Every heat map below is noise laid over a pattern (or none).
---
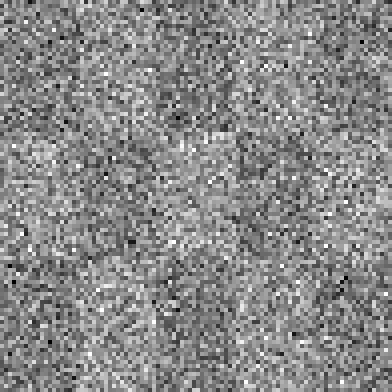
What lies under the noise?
a checkerboard
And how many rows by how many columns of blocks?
3 by 5
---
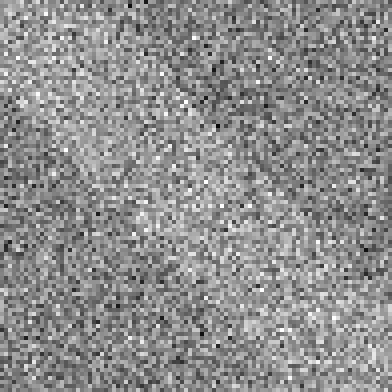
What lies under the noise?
a diagonal band
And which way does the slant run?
top left to bottom right
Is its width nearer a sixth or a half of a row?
a half
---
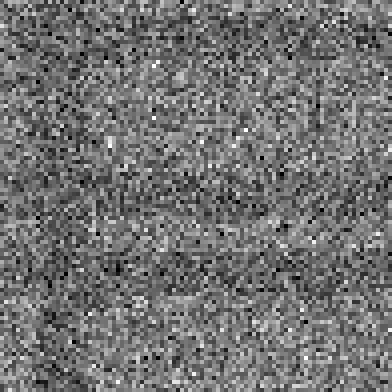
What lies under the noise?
bands of rows crossing bands of columns
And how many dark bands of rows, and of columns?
3 and 1
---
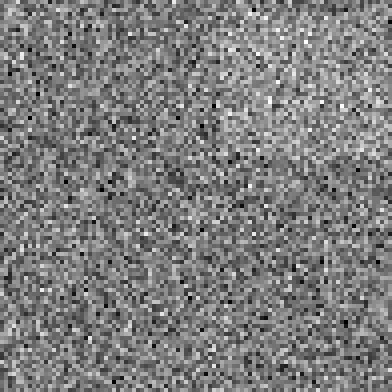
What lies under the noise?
one block
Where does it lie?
top right
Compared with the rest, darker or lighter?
lighter
